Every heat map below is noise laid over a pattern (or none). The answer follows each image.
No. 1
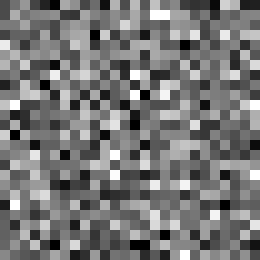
only noise
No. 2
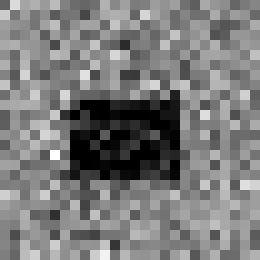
one block
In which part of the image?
centre
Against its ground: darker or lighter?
darker
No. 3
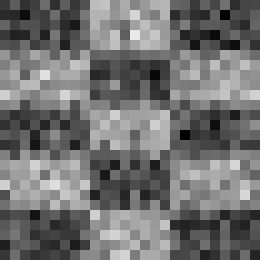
a checkerboard
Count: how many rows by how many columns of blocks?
5 by 3
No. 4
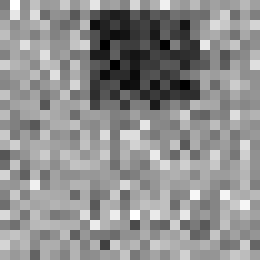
one block
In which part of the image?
top middle
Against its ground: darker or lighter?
darker
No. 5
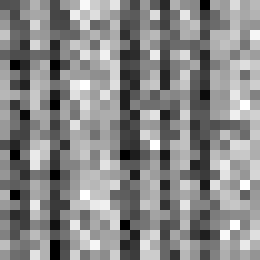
bands of columns
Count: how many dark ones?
5
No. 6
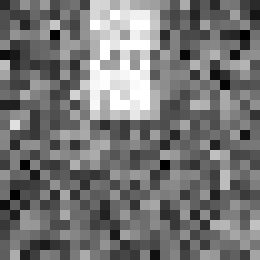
one block
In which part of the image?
top middle
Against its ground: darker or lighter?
lighter
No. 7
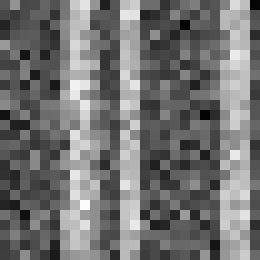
bands of columns
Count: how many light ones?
3
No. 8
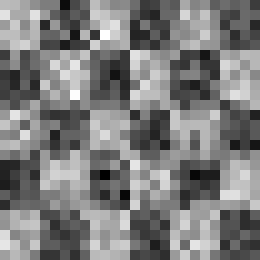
a checkerboard
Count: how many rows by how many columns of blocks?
5 by 6
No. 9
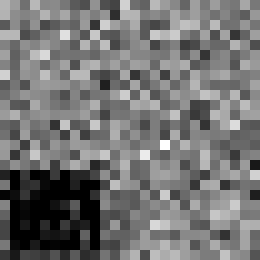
one block
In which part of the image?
bottom left
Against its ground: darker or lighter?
darker
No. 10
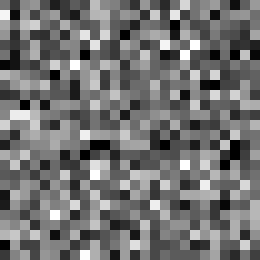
only noise
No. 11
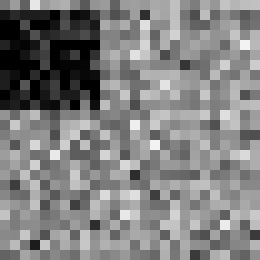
one block
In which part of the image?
top left
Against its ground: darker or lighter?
darker
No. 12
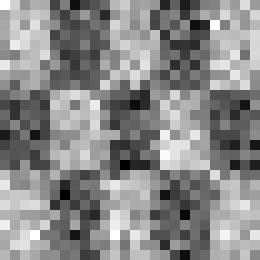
a checkerboard
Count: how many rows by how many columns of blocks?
3 by 5
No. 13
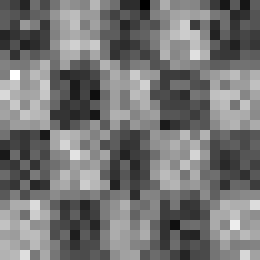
a checkerboard
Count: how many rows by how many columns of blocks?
4 by 5
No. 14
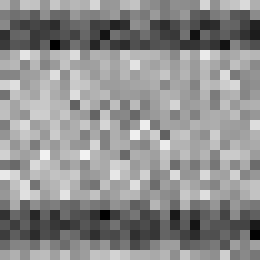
bands of rows
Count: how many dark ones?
2
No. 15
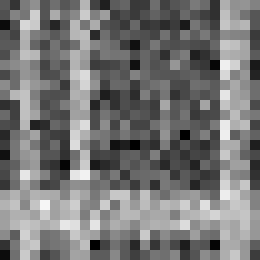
bands of rows crossing bands of columns
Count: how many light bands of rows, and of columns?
1 and 3
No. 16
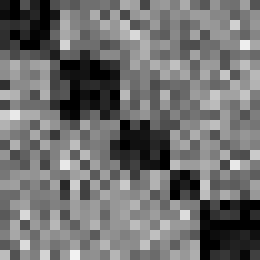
blocks along the diagonal
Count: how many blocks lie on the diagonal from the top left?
5
